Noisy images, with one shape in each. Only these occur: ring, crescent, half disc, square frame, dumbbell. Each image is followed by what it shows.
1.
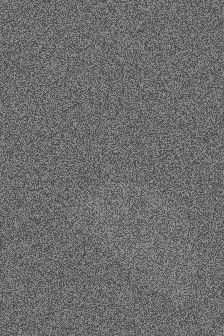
half disc
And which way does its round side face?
up and right
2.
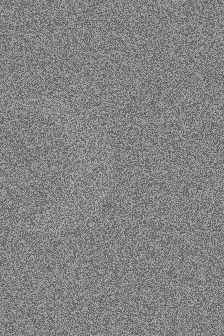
crescent
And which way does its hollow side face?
left
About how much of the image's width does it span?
half
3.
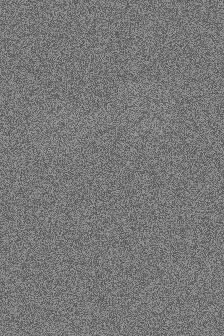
dumbbell
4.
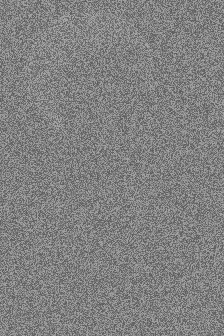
crescent
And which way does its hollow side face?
down and right
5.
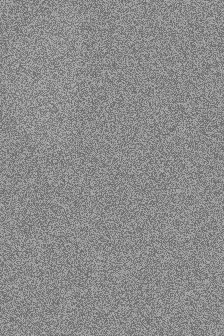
half disc
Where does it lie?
top left
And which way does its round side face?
left
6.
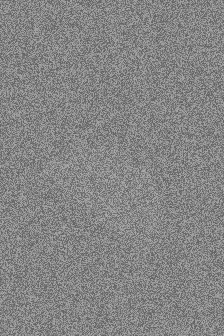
half disc
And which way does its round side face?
up and right
